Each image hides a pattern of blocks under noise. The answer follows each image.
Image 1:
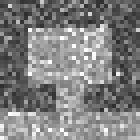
left and right mirror each other
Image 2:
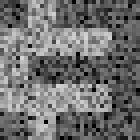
top and bottom mirror each other
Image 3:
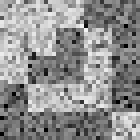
mirrored about the diagonal from the top left
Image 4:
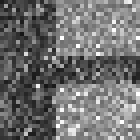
top and bottom mirror each other
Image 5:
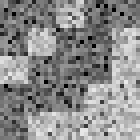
mirrored about the diagonal from the top left
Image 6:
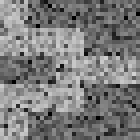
top and bottom mirror each other
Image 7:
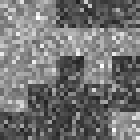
no symmetry
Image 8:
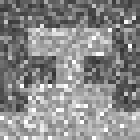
left and right mirror each other
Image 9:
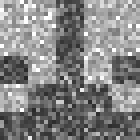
left and right mirror each other
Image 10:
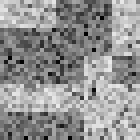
no symmetry
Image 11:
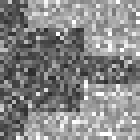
top and bottom mirror each other
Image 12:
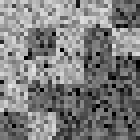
mirrored about the diagonal from the top left
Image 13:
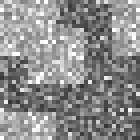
mirrored about the diagonal from the top left
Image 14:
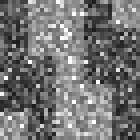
the same after a half turn
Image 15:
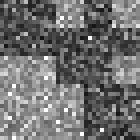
mirrored about the diagonal from the bottom left
